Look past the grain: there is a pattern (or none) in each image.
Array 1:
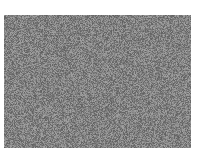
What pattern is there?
only noise
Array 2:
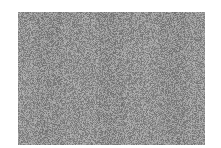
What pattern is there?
vertical stripes
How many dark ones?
3
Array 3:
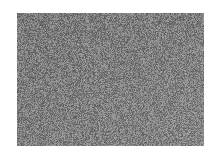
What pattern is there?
a smooth slope
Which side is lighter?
bottom right
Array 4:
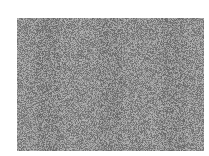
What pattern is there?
vertical stripes
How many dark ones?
3
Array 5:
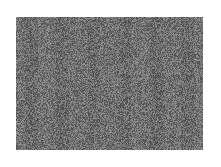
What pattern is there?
vertical stripes
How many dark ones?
6
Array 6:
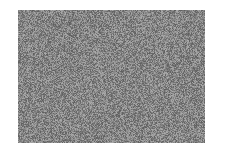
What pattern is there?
only noise
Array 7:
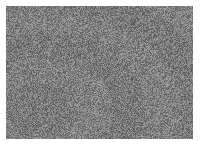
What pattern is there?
rings round one point
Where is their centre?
bottom left
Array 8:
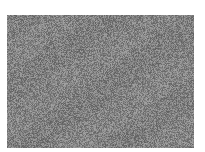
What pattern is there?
diagonal stripes
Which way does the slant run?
bottom left to top right
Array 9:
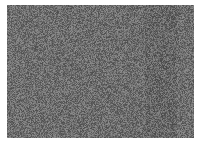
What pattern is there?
one vertical stripe
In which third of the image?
right
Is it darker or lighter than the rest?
darker
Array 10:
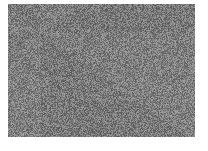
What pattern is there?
spokes from one point
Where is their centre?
top left
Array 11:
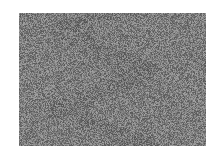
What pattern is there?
a wavy band
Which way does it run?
top to bottom
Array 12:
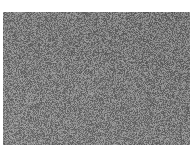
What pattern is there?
a smooth slope
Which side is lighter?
bottom left
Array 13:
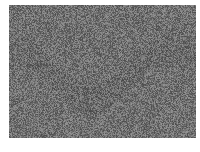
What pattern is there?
a wavy band
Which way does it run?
left to right
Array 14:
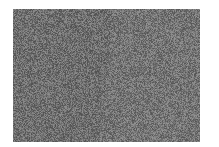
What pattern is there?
a sharp edge
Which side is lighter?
right
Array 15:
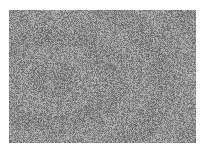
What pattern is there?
rings round one point
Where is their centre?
middle left
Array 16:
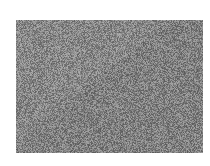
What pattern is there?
a sharp edge
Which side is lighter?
top left
